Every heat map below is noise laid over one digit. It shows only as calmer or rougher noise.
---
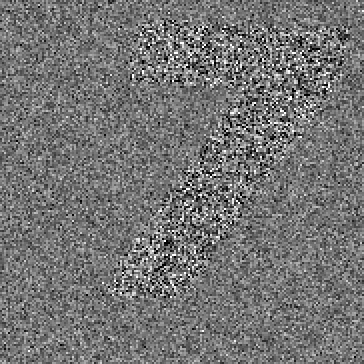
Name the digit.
7
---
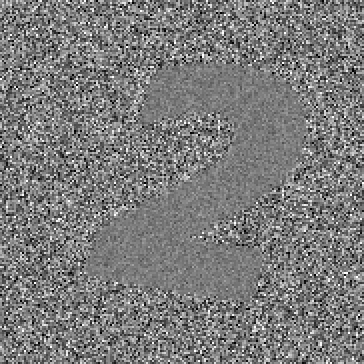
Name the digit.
2
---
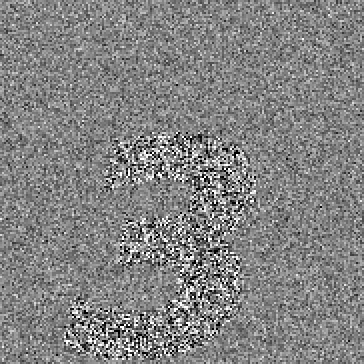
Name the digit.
3
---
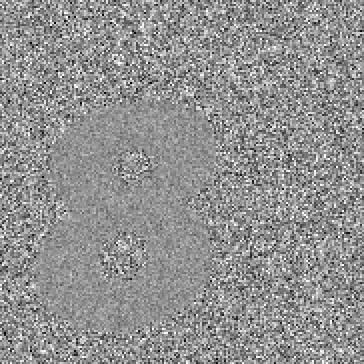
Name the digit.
8
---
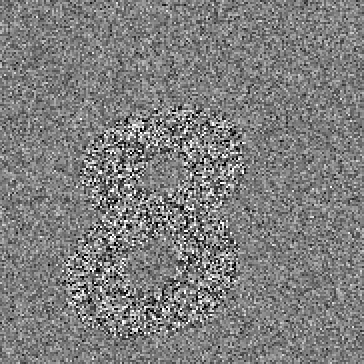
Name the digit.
8
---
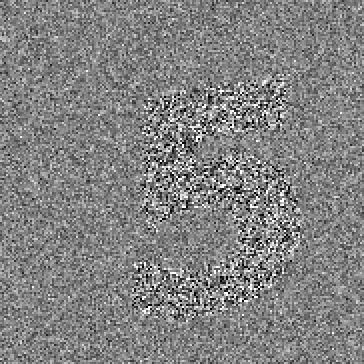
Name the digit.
5
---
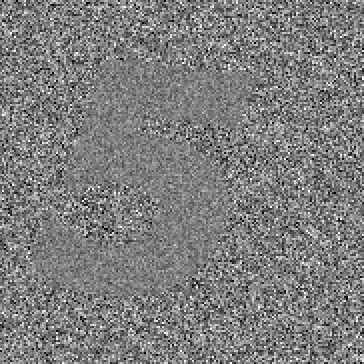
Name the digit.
5
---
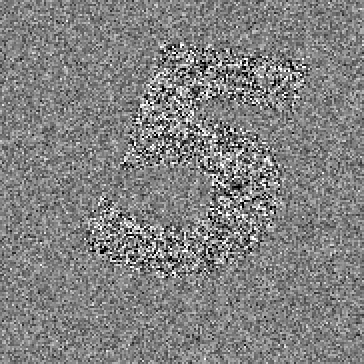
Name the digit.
5
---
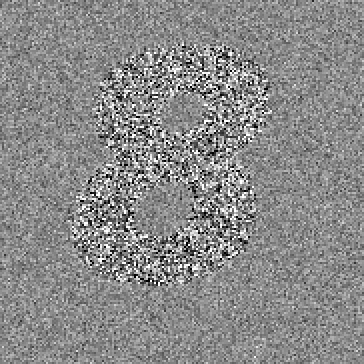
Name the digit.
8
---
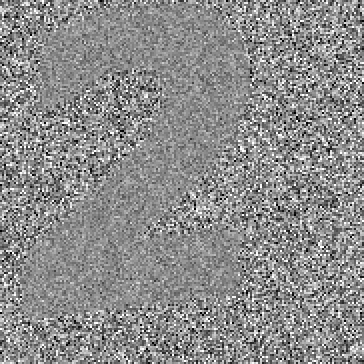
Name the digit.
2
